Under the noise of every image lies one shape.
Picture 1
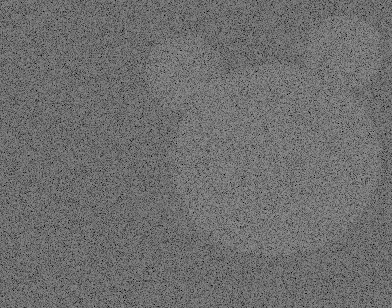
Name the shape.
bear's head
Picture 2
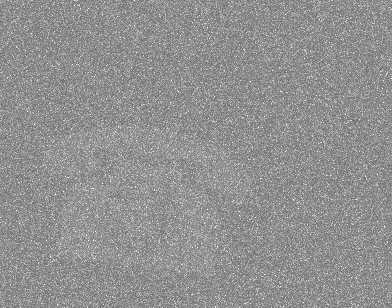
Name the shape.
telephone
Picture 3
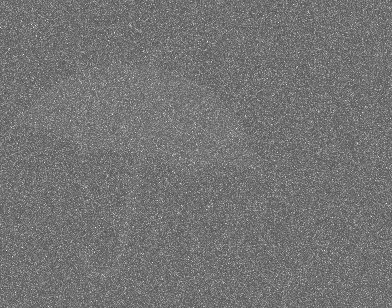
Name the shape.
umbrella
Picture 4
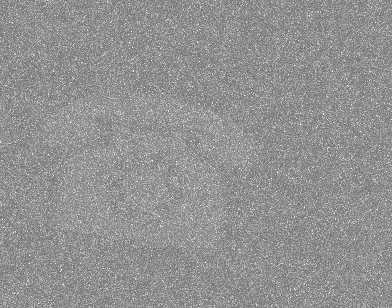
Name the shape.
telephone
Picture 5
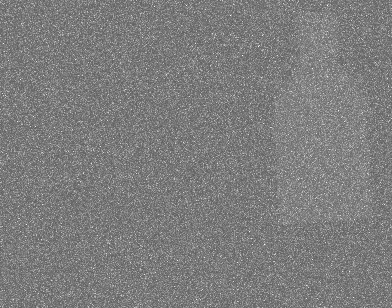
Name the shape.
bottle
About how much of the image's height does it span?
two thirds
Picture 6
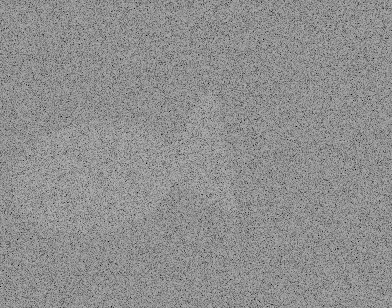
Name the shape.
fish
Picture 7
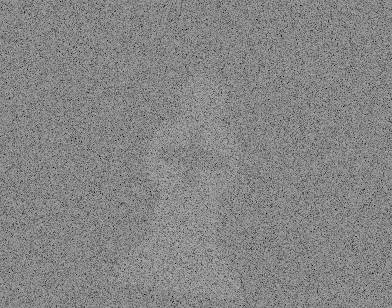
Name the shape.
chess bishop
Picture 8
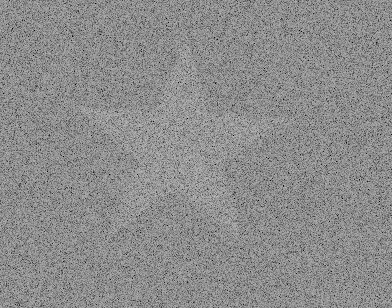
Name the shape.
star
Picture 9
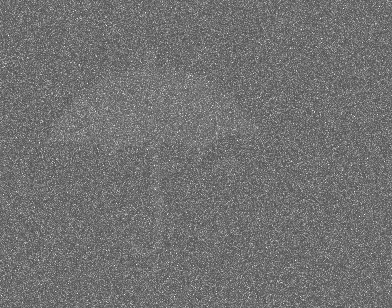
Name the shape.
umbrella
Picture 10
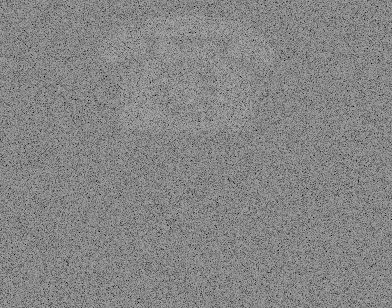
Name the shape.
telephone
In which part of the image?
top middle
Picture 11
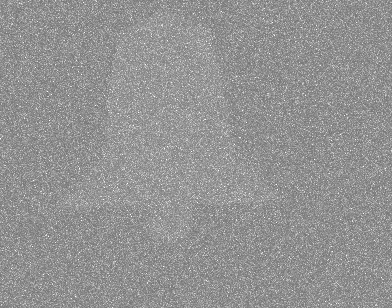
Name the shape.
bell
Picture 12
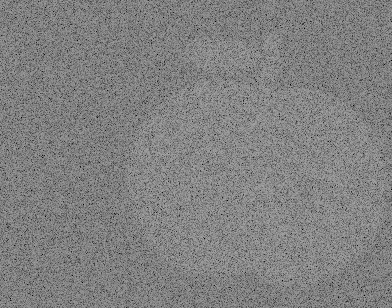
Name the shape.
apple
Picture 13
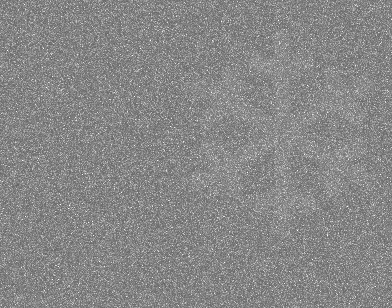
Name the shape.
snowflake
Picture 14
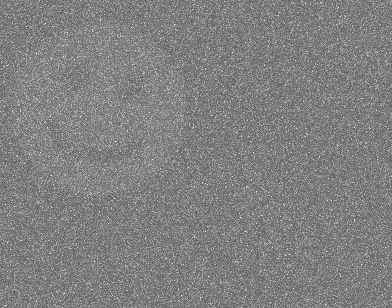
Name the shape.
smiling face
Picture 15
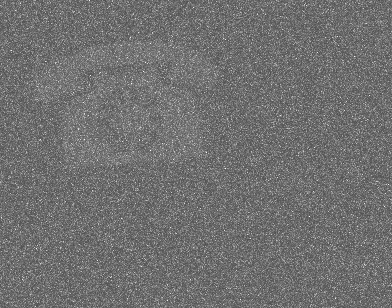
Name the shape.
telephone
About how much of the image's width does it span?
half
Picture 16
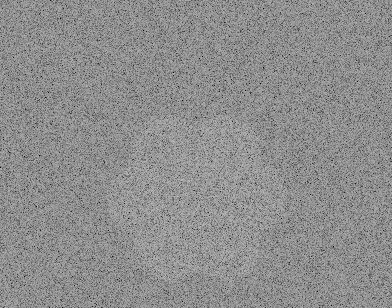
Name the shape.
flower
